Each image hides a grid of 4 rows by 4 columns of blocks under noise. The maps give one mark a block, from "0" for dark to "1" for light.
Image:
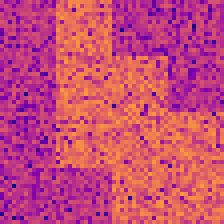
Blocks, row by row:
0100
0110
0111
0011
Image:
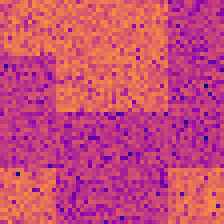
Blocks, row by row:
1110
0110
0000
1001
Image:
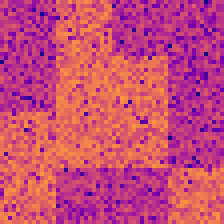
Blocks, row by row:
0100
0110
1110
1001
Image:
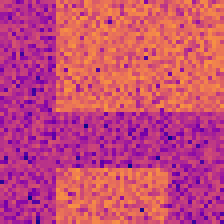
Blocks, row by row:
0111
0111
0000
0110
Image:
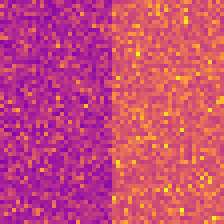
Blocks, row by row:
0011
0011
0011
0011
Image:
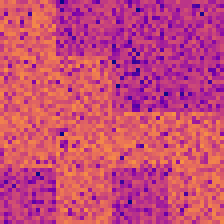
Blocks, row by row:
1000
1100
1111
0101
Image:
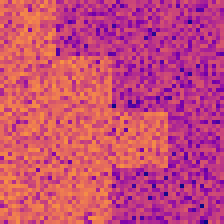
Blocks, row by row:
1000
1100
1110
1100
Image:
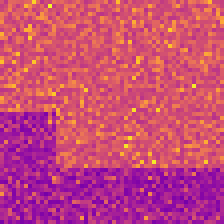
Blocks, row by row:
1111
1111
0111
0000
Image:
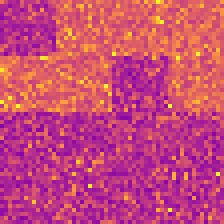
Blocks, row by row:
0111
1101
0000
0000
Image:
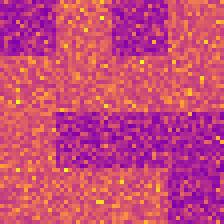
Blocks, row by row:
0101
1111
1000
1110
